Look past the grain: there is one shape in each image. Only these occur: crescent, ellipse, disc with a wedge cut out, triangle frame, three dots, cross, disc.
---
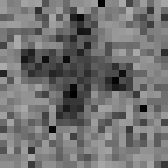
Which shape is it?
cross
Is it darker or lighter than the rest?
darker
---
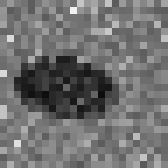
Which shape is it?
ellipse
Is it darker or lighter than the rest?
darker
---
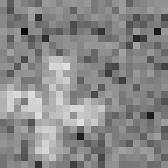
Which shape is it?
cross
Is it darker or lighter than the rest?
lighter
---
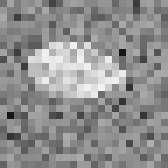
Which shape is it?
ellipse
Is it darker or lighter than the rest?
lighter
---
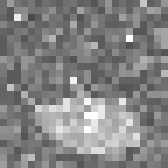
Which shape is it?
ellipse
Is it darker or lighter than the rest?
lighter
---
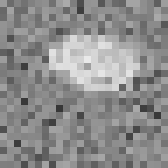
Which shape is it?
ellipse
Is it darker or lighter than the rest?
lighter
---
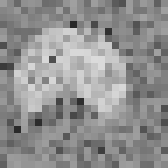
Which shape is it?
disc with a wedge cut out
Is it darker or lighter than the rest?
lighter
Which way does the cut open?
down
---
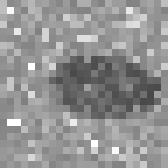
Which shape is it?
ellipse
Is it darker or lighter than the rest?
darker
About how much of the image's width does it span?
two thirds
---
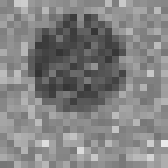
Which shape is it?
disc
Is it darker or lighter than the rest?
darker
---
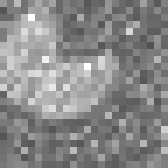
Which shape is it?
disc with a wedge cut out
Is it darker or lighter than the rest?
lighter
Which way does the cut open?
up and right
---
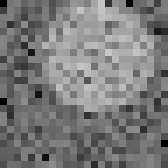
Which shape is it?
disc
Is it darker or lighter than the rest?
lighter
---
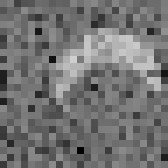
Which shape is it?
crescent
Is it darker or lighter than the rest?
lighter
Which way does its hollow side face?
down
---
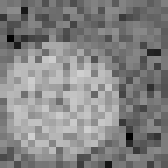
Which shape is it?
disc
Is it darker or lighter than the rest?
lighter
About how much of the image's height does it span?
two thirds
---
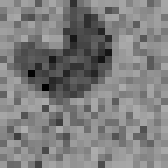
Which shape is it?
disc with a wedge cut out
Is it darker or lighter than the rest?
darker
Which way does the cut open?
up and left
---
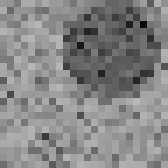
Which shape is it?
disc
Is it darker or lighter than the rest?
darker
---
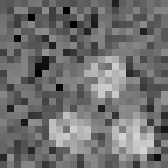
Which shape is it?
three dots
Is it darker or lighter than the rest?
lighter
